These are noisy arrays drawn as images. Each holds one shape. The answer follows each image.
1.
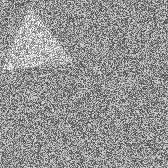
triangle
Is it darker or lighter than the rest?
lighter
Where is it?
top left
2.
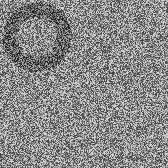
ring
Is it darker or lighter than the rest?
darker
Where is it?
top left
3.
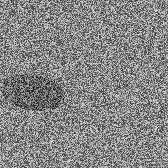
ellipse
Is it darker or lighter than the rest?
darker
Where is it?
middle left
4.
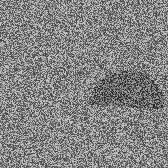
half disc
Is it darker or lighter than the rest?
darker
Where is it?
middle right
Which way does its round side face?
up
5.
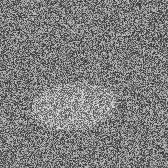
ellipse
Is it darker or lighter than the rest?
lighter
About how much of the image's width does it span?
half
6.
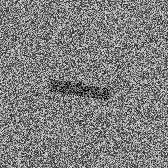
bar
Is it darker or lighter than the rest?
darker
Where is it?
centre
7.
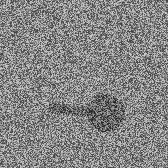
lollipop
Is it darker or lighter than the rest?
darker
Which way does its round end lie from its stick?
right
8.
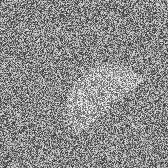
half disc
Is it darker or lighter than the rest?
lighter
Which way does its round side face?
up and left
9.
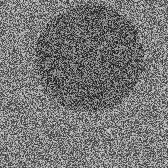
disc
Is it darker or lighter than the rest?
darker
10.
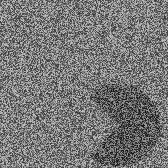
disc with a wedge cut out
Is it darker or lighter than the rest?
darker
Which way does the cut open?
left
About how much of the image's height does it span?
half
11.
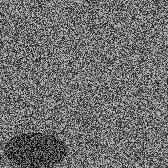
ellipse
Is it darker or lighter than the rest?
darker
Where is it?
bottom left
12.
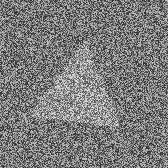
triangle
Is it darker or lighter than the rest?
lighter
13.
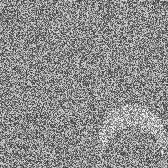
crescent
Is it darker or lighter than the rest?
lighter
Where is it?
bottom right
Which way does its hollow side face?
down
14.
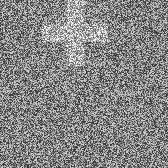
cross
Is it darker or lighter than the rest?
lighter
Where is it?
top middle
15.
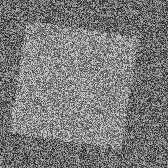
square
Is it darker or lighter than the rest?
lighter
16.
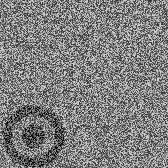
bullseye
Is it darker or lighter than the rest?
darker
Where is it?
bottom left
